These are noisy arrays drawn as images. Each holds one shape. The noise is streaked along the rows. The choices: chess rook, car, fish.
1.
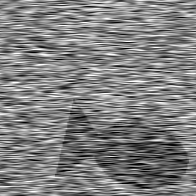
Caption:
dark fish
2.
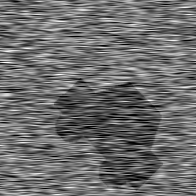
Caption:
dark car
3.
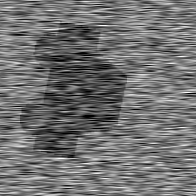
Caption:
dark car
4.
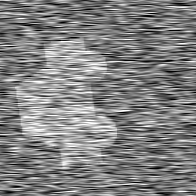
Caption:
light car
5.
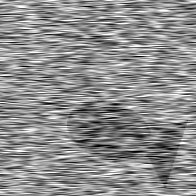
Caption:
dark fish
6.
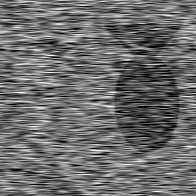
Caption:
dark fish
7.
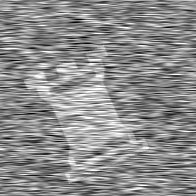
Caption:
light chess rook
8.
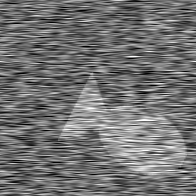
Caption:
light fish
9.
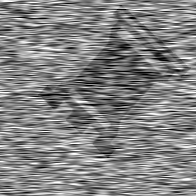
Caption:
dark chess rook
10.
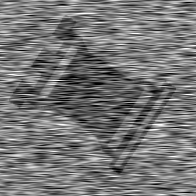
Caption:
dark chess rook
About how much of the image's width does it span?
nearly all
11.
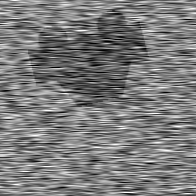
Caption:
dark car
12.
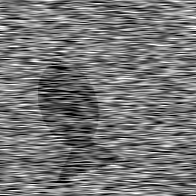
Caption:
dark fish
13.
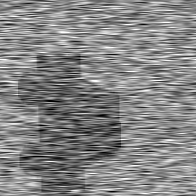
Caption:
dark car
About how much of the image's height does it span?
two thirds
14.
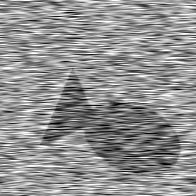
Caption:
dark fish
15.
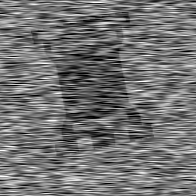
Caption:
dark chess rook
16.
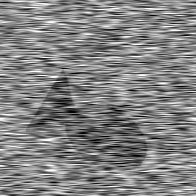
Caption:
dark fish
